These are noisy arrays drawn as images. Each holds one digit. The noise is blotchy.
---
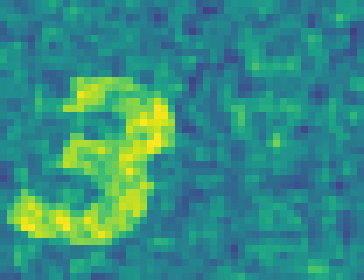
3
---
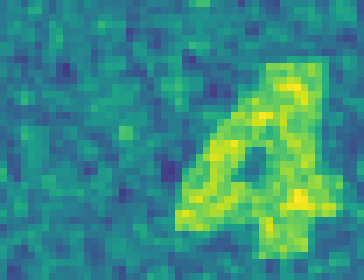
4
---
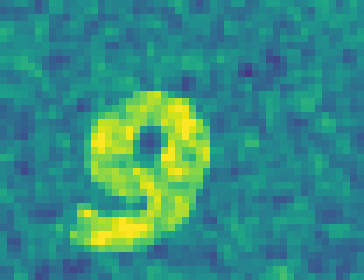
9
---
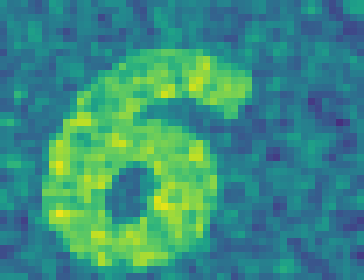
6
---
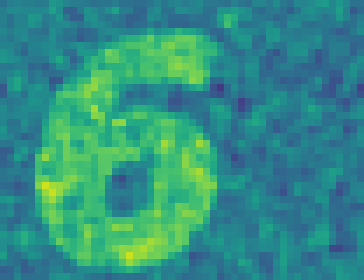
6
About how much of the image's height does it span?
nearly all
